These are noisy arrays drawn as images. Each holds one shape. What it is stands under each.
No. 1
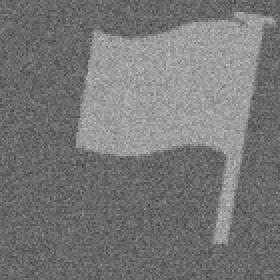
flag
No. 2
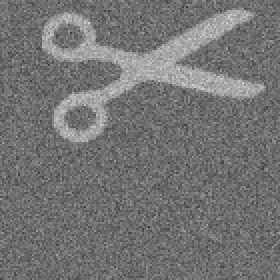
pair of scissors
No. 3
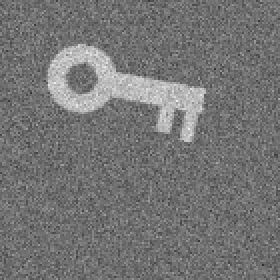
key
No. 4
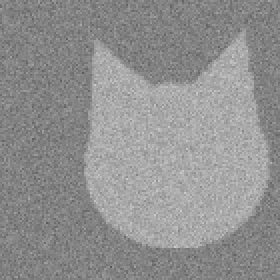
cat's head
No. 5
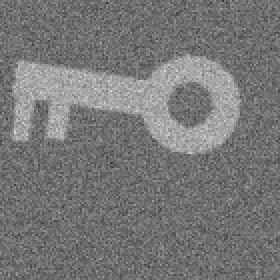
key
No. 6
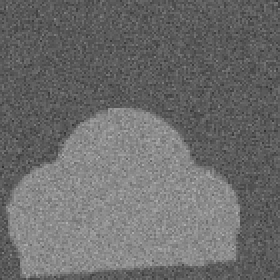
cloud
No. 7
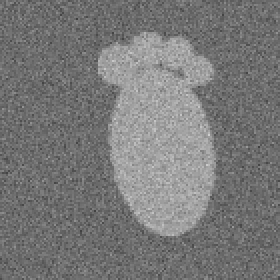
footprint
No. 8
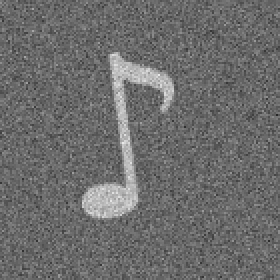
musical note
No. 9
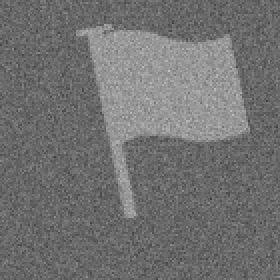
flag
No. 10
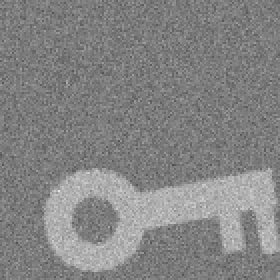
key
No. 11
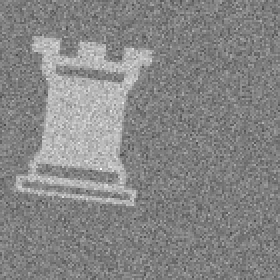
chess rook
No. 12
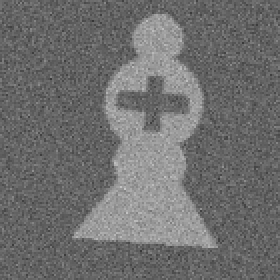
chess bishop
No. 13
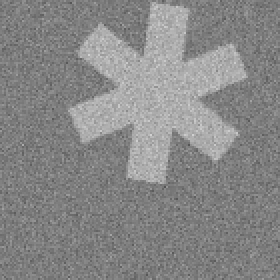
asterisk
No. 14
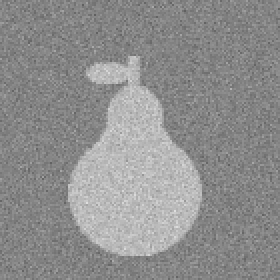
pear
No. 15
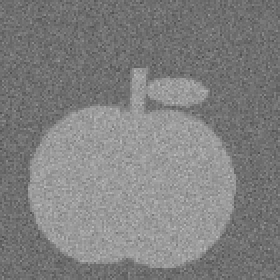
apple
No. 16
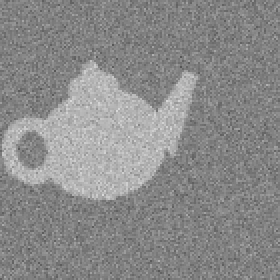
teapot
